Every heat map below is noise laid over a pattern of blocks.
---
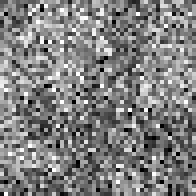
no symmetry
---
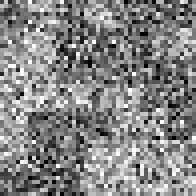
no symmetry
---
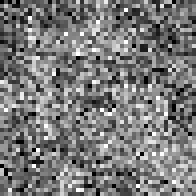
mirrored about the diagonal from the top left
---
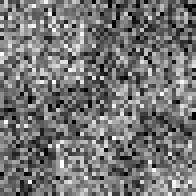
mirrored about the diagonal from the top left
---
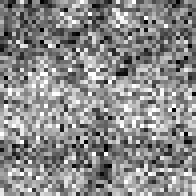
left and right mirror each other
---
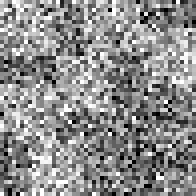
mirrored about the diagonal from the top left
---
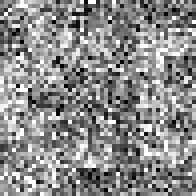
top and bottom mirror each other
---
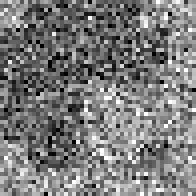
mirrored about the diagonal from the top left
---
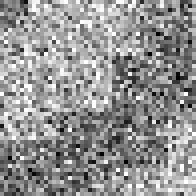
mirrored about the diagonal from the top left
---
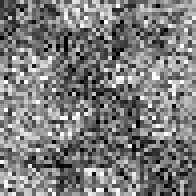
the same after a half turn
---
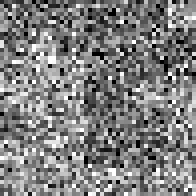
no symmetry
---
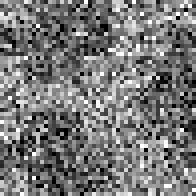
top and bottom mirror each other
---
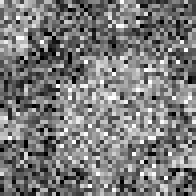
mirrored about the diagonal from the top left
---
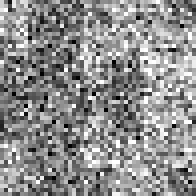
top and bottom mirror each other
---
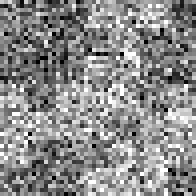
mirrored about the diagonal from the top left
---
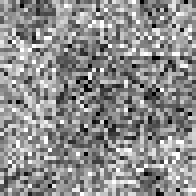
top and bottom mirror each other
